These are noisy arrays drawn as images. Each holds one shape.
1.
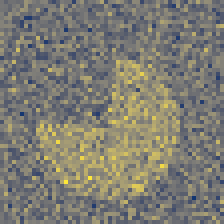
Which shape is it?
disc with a wedge cut out
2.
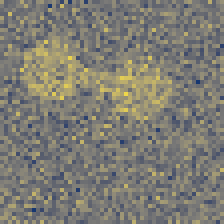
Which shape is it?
dumbbell
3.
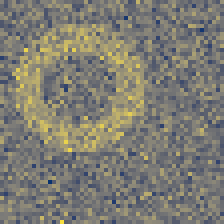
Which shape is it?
ring
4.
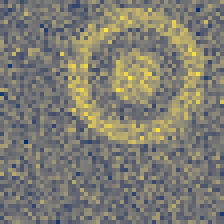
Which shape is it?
bullseye
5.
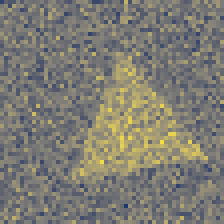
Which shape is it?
triangle
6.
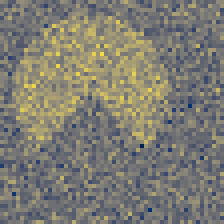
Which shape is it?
disc with a wedge cut out
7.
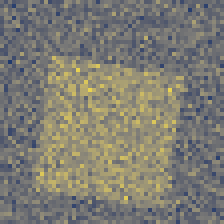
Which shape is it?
square
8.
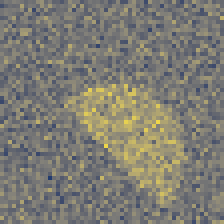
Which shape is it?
half disc
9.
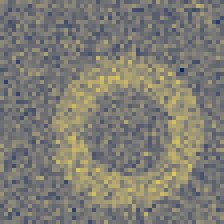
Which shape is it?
ring
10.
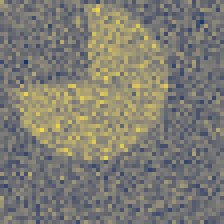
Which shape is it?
disc with a wedge cut out
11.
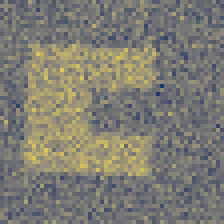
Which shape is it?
square with a notch
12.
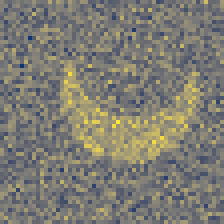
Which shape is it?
crescent
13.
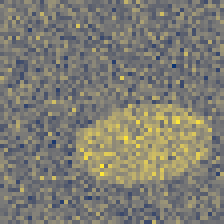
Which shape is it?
ellipse
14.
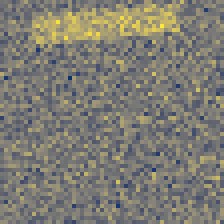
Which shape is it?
bar
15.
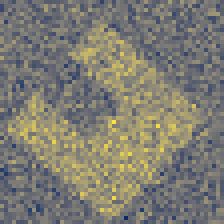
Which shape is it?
square with a notch
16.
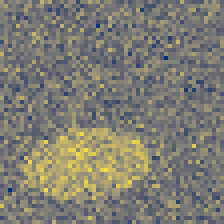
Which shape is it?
ellipse
